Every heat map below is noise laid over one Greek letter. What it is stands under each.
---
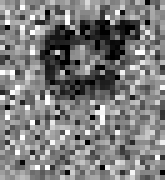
sigma
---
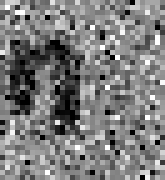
eta
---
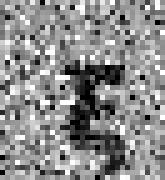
xi
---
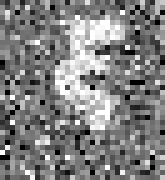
xi
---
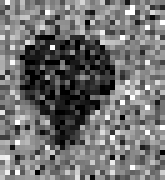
phi
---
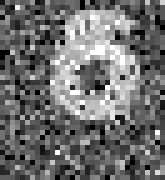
delta
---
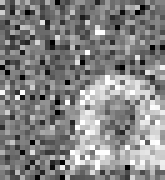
omega
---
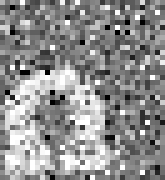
omega
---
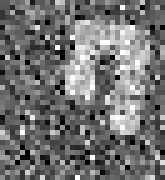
eta
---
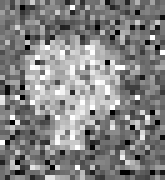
phi
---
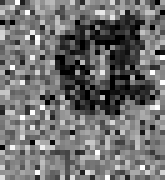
alpha
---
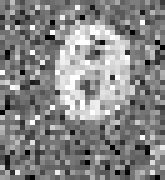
theta
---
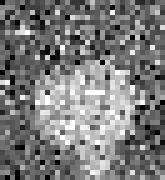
phi
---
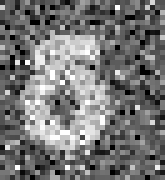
delta
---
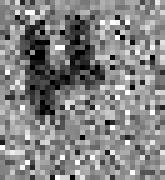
mu
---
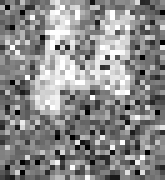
mu
